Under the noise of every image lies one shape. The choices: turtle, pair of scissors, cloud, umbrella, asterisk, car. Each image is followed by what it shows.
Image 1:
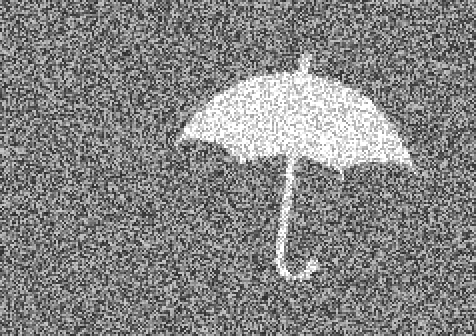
umbrella
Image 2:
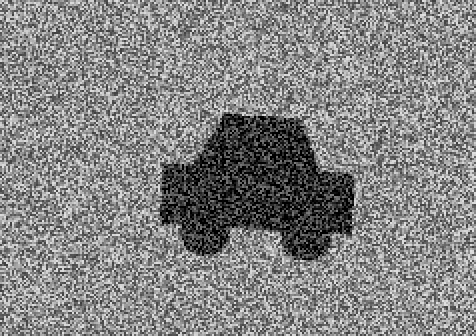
car
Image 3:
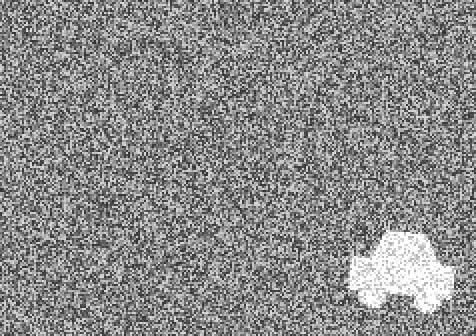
car
